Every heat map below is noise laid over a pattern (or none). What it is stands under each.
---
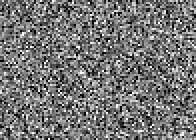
only noise
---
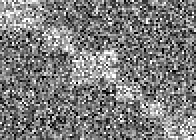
blocks along the diagonal
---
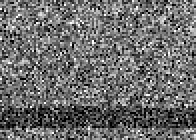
one band of rows
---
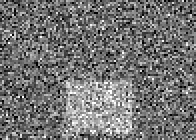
one block
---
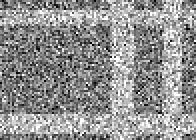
bands of rows crossing bands of columns
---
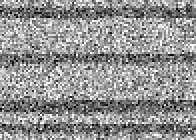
bands of rows
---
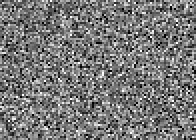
only noise
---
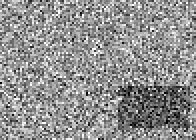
one block
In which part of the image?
bottom right
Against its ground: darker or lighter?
darker
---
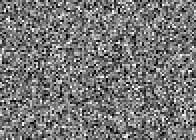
only noise
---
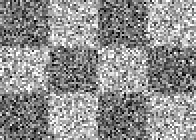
a checkerboard
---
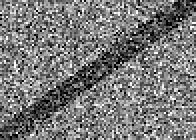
a diagonal band
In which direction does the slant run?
bottom left to top right
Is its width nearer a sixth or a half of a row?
a sixth
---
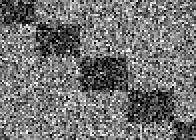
blocks along the diagonal
